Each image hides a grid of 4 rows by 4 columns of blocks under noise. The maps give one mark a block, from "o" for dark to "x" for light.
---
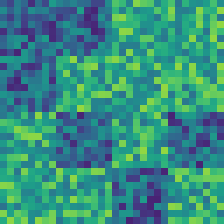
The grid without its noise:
ooxx
oxxx
xoxo
xxox
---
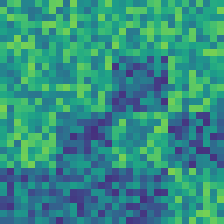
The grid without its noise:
xxxx
xxox
xoxo
ooox
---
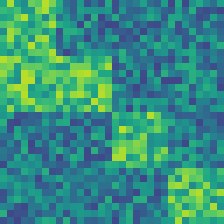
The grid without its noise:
xooo
xxoo
ooxo
ooox
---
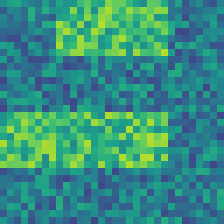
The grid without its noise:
oxxo
oooo
xxxo
oooo
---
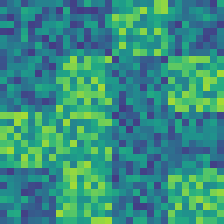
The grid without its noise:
ooxo
oxox
xxoo
oxox
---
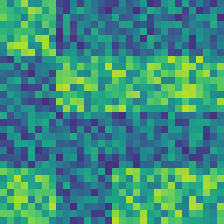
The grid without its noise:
xooo
oxxx
oooo
xoxx
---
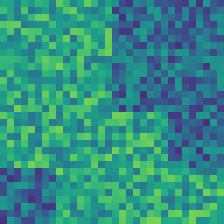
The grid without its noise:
xxoo
xxoo
xxxo
oxxx
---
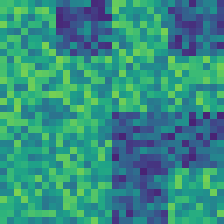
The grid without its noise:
xoxo
xxxx
xxoo
xxox
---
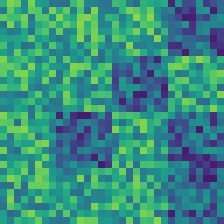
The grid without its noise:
xxxo
xxox
xoxo
xxxo
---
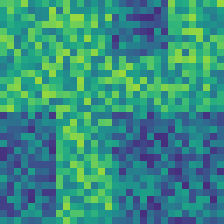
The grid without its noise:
xxox
xxxx
oxoo
oxoo
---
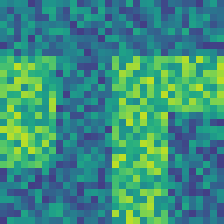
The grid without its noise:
oooo
xoxx
xoxo
ooxo
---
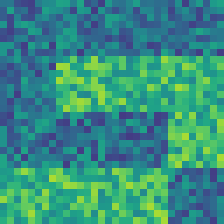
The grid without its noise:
oooo
oxxx
ooox
xxxo
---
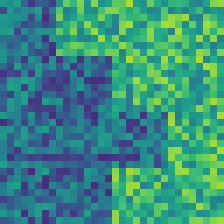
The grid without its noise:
oxxx
ooxx
ooox
ooxx
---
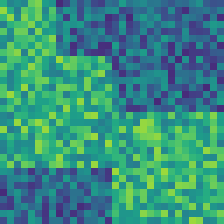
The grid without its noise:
xooo
xxoo
xxxx
ooxx
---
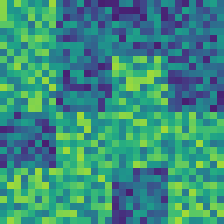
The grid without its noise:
xooo
xoxo
oxxx
xxox
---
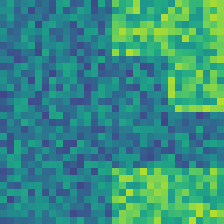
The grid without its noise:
ooxx
ooox
oooo
ooxx
